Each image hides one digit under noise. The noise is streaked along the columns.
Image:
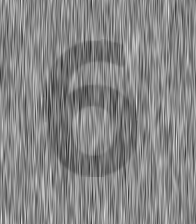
6
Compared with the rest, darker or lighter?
darker
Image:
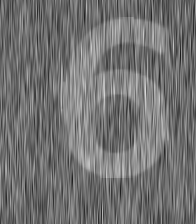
6
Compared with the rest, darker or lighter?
lighter
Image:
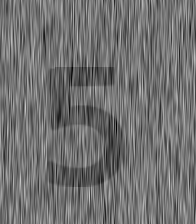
5
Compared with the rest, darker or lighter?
darker
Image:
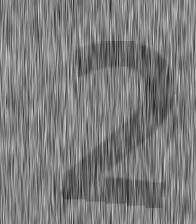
2
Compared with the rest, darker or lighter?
darker
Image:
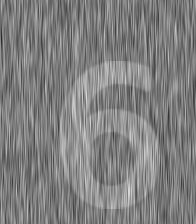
6
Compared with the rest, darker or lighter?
lighter
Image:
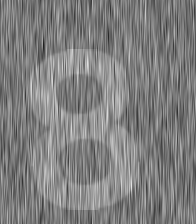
8
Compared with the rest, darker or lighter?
lighter
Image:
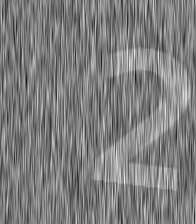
2
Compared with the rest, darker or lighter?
lighter
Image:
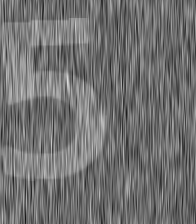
5
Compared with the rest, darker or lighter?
lighter
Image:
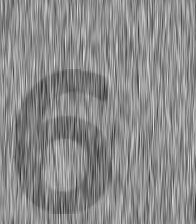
6
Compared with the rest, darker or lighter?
darker
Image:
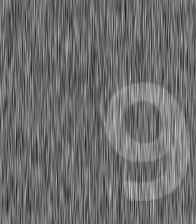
9
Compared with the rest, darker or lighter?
lighter
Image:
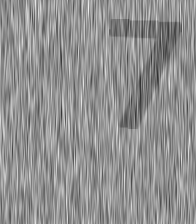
7
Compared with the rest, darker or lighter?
darker
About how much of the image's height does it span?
half
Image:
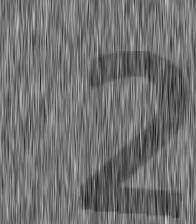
2
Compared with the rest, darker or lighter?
darker
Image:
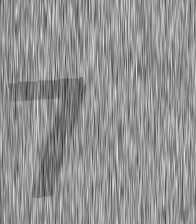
7
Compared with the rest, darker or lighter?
darker
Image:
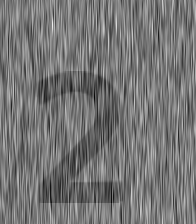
2
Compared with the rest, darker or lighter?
darker
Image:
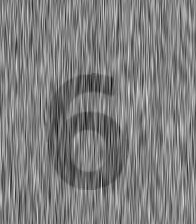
6
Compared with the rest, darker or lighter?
darker
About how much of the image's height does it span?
half
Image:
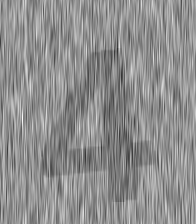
4
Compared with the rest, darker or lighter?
darker
